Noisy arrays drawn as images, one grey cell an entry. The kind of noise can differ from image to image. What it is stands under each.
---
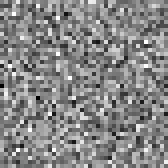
independent entries
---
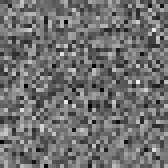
low rank plus noise
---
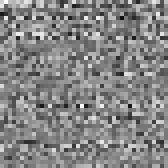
rows of uneven size
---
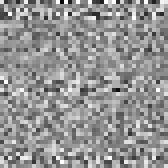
rows of uneven size
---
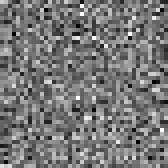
low rank plus noise
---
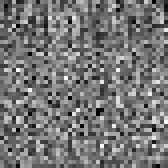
low rank plus noise
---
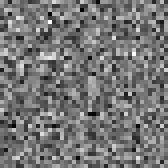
low rank plus noise
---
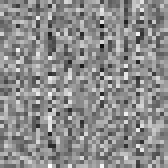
columns of uneven size
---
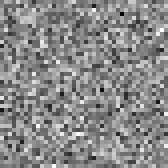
independent entries
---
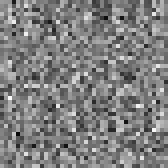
low rank plus noise
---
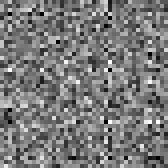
low rank plus noise
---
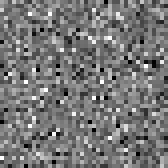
heavy tails
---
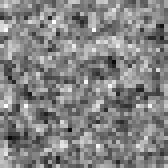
blotchy
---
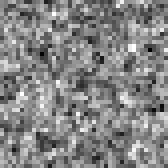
blotchy
